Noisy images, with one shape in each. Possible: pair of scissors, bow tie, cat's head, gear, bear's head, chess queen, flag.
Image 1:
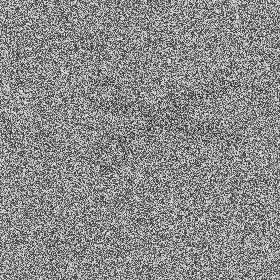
pair of scissors
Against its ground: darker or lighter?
darker
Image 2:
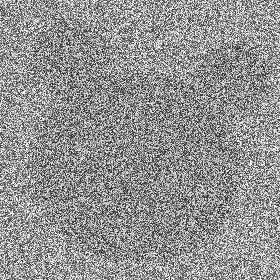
bear's head
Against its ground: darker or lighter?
darker
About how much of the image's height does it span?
nearly all
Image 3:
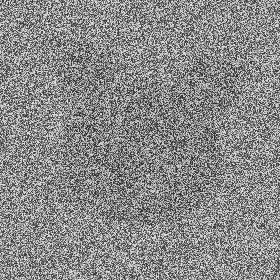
bear's head
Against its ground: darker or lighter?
darker
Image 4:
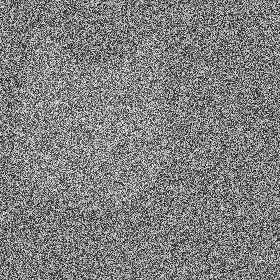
cat's head
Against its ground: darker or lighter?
lighter
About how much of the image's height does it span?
two thirds
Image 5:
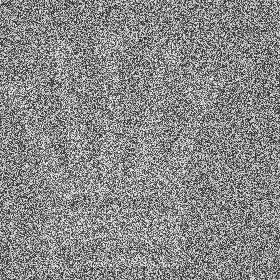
chess queen
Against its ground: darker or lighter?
lighter
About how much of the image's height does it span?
nearly all
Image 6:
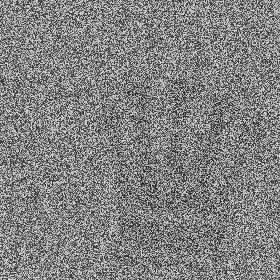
chess queen
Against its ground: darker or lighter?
darker
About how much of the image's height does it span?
two thirds
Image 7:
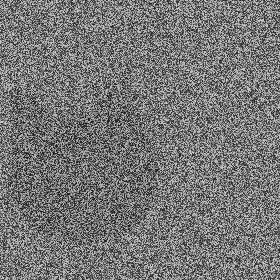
cat's head
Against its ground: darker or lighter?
darker
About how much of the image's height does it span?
two thirds
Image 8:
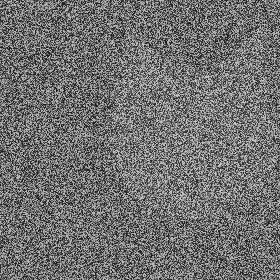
cat's head
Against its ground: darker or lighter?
lighter
